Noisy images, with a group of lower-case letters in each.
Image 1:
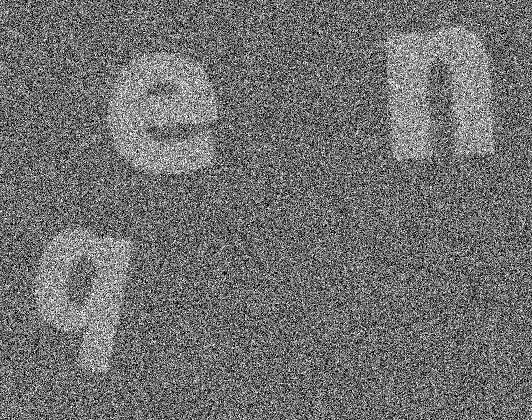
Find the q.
bottom left
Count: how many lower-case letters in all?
3
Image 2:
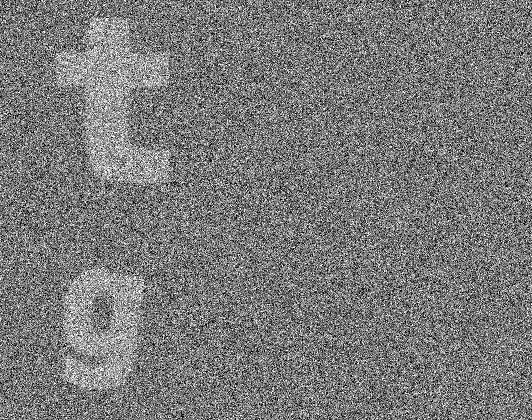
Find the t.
top left
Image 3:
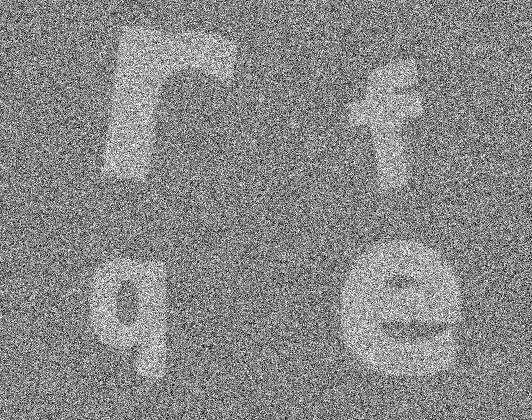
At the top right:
f
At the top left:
r
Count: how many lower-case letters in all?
4
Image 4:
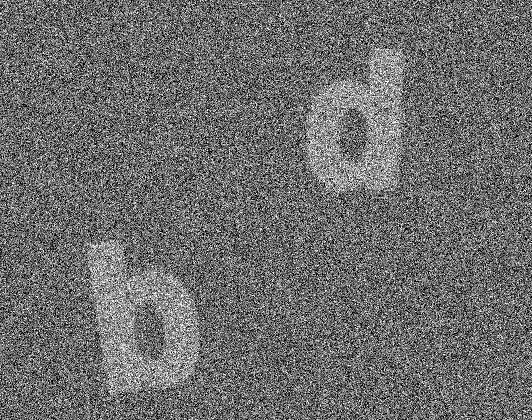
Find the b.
bottom left
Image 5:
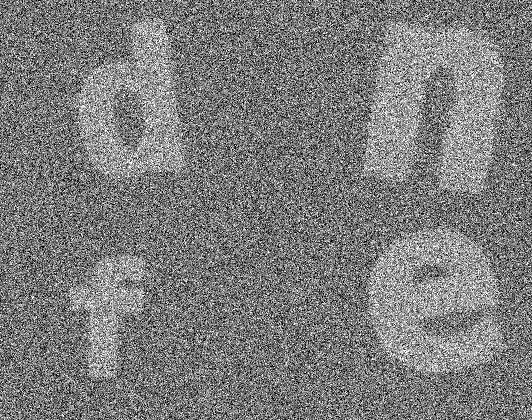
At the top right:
n
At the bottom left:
f
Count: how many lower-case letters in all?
4
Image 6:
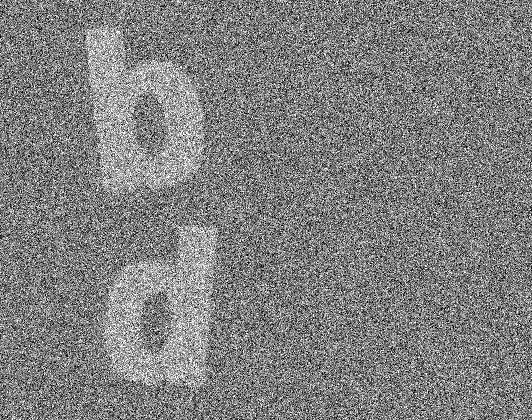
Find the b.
top left
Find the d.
bottom left
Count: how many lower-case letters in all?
2
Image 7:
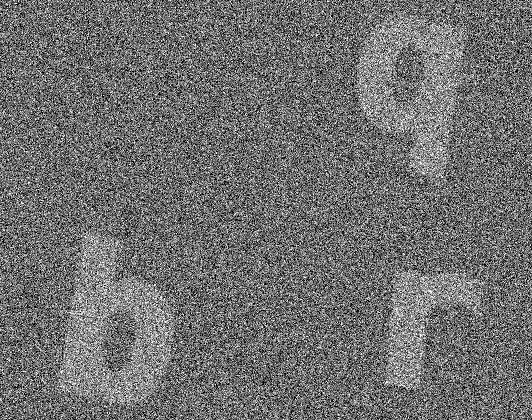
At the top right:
q
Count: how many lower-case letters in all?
3
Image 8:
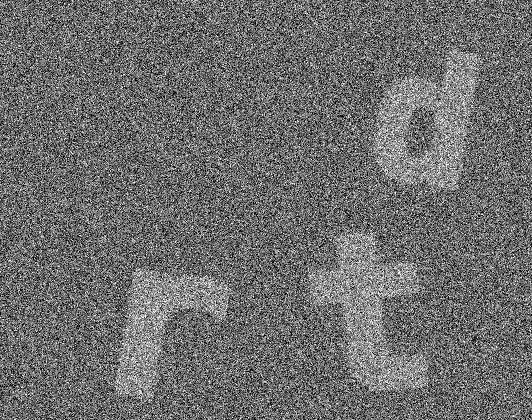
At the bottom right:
t
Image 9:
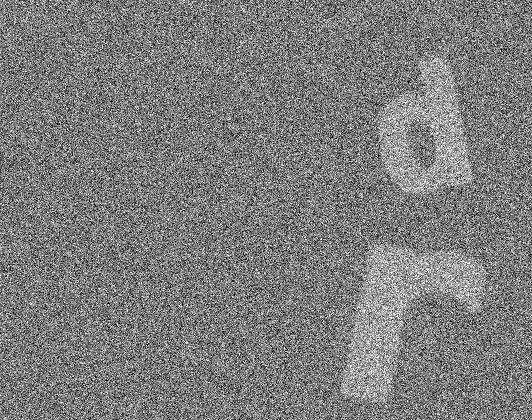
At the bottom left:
nothing
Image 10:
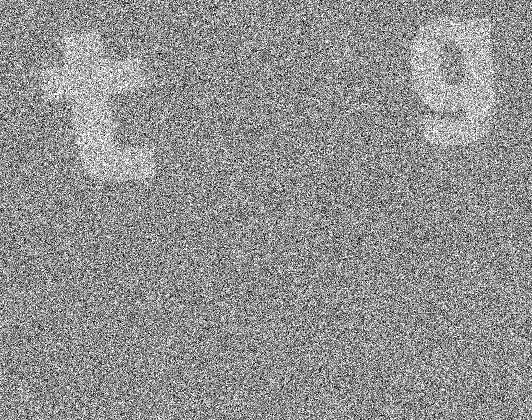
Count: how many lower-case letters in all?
2
